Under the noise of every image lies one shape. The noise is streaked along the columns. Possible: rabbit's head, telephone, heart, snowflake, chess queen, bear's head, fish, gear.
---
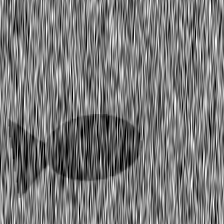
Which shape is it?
fish
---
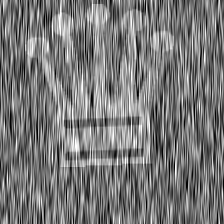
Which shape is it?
chess queen
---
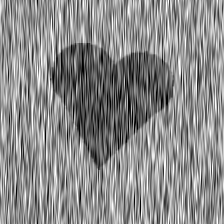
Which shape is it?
heart
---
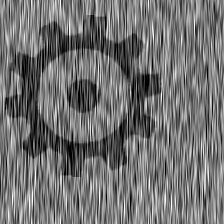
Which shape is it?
gear
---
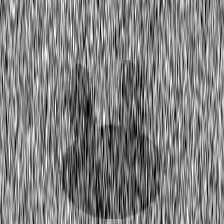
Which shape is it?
rabbit's head
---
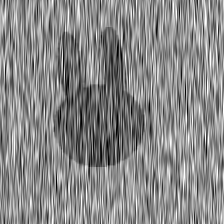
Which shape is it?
rabbit's head
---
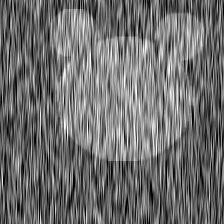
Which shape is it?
bear's head
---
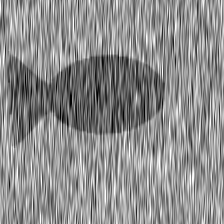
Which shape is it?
fish
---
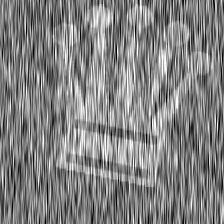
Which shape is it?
chess queen
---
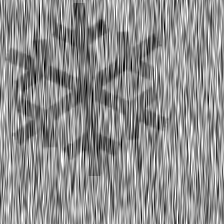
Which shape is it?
snowflake
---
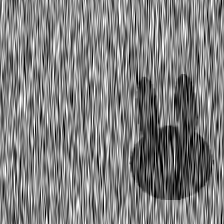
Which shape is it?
rabbit's head
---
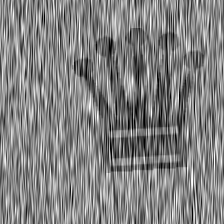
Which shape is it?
chess queen
